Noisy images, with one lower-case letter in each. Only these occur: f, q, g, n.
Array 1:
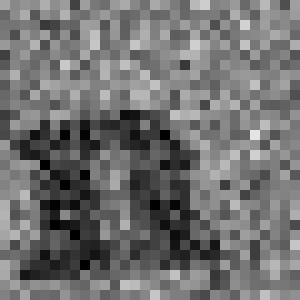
n
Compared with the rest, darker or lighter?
darker
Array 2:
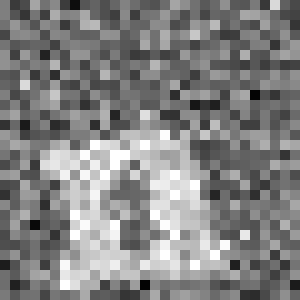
n
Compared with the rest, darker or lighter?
lighter
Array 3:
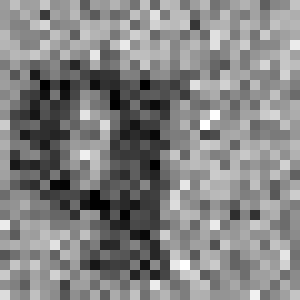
q
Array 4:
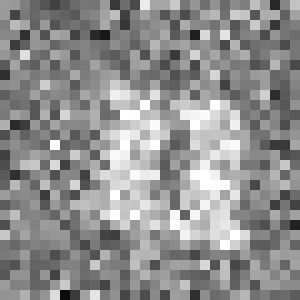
n
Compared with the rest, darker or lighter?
lighter
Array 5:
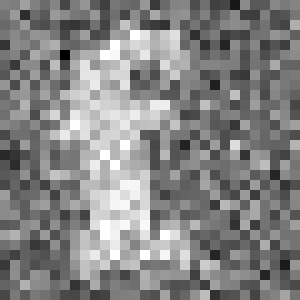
f
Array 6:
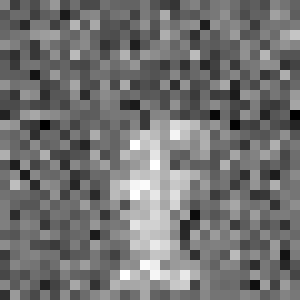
f
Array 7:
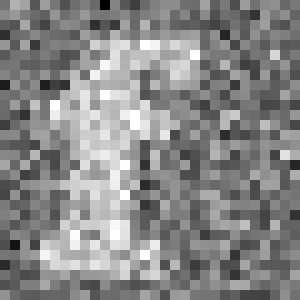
f
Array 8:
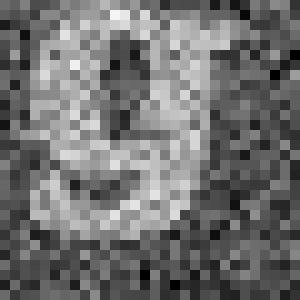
g
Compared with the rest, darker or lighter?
lighter
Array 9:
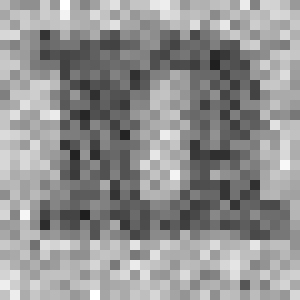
n
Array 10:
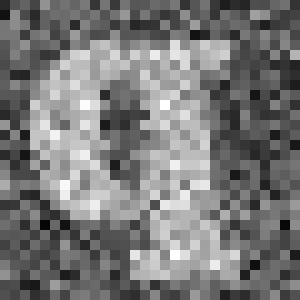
q
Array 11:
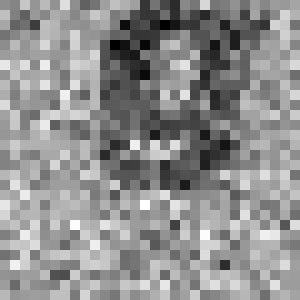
g
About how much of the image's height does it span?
two thirds
